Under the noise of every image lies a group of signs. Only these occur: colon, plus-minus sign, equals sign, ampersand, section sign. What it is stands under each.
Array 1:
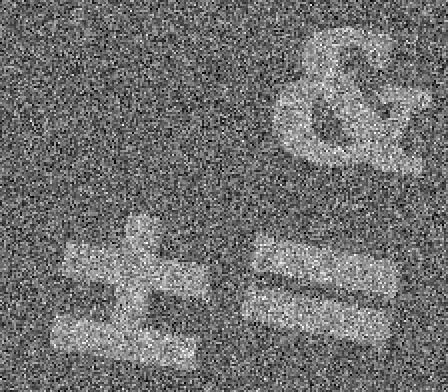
top right: ampersand; bottom left: plus-minus sign; bottom right: equals sign
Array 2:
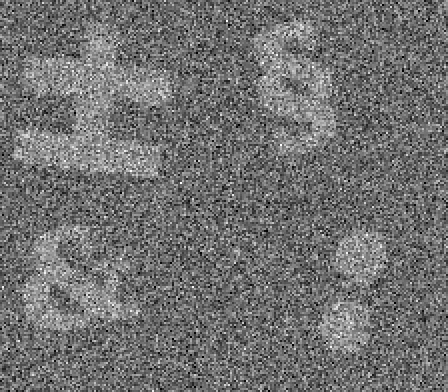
top left: plus-minus sign; top right: section sign; bottom left: ampersand; bottom right: colon
